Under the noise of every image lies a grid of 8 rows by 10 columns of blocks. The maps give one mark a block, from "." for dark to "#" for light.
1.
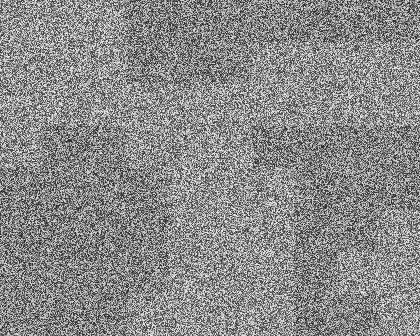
###.......
###...####
##########
#..###....
....###...
....###..#
....###.##
...####..#
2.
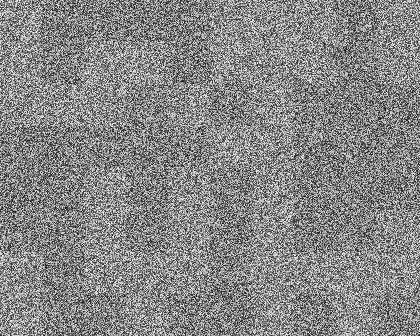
#....###.#
#.##.###.#
###.#.#...
.....##...
..#.#.#...
..#.#.#..#
#.###.####
#..#..#.#.
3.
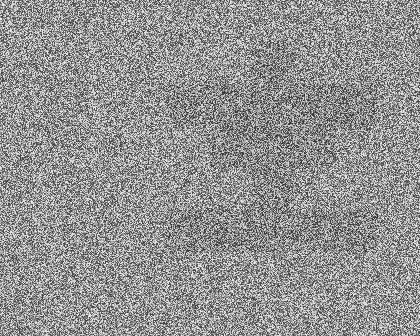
##########
######.###
####.....#
#####...##
######.###
####.....#
##########
##########
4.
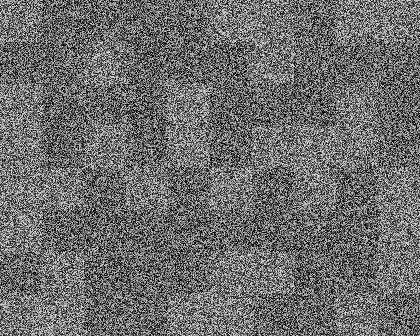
#....##.##
..#...#...
#...#...#.
#.#.#.###.
##.#.#.#.#
#........#
.#...##..#
##..##..#.
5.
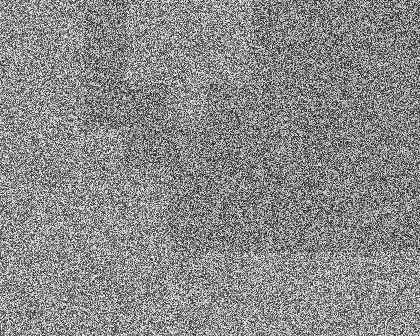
##.###....
##.###....
##..#.....
###.......
####......
####......
##########
##########
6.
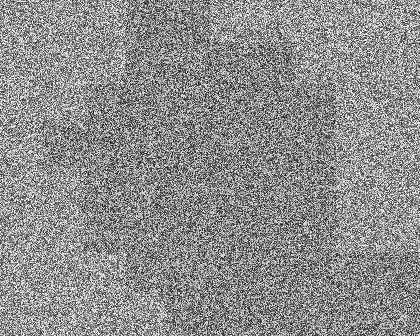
###..#####
###....###
##......##
#.......##
##......##
##......##
###.......
####......
